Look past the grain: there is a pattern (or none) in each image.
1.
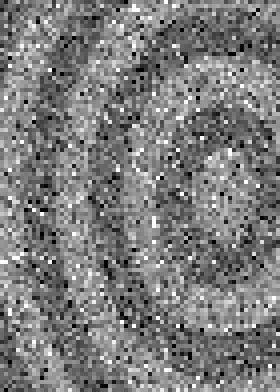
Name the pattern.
rings round one point
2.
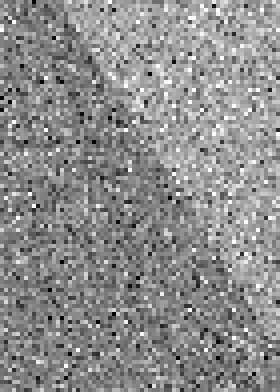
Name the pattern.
a sharp edge
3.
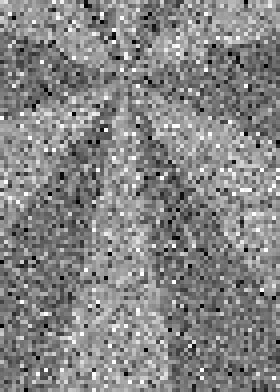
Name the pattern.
spokes from one point
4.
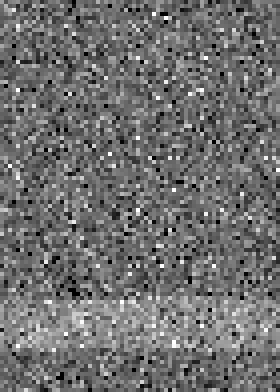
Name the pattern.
one horizontal stripe
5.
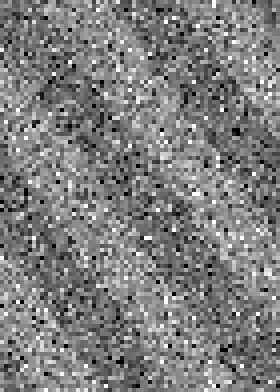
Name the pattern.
diagonal stripes
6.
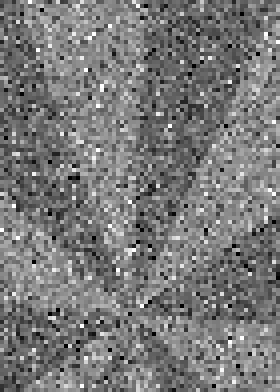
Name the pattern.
spokes from one point
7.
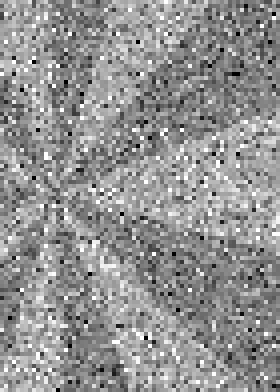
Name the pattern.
spokes from one point
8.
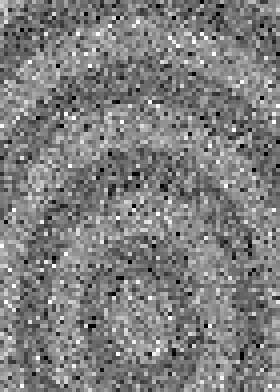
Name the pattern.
rings round one point
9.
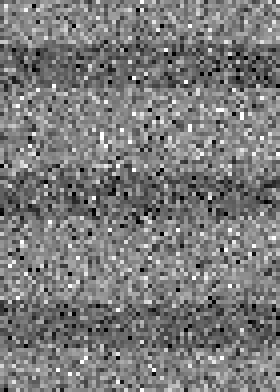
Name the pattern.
horizontal stripes
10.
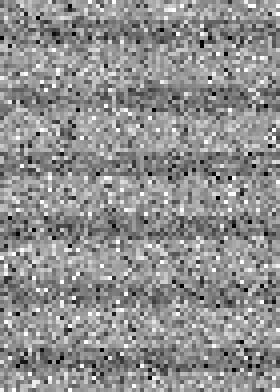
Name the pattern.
horizontal stripes
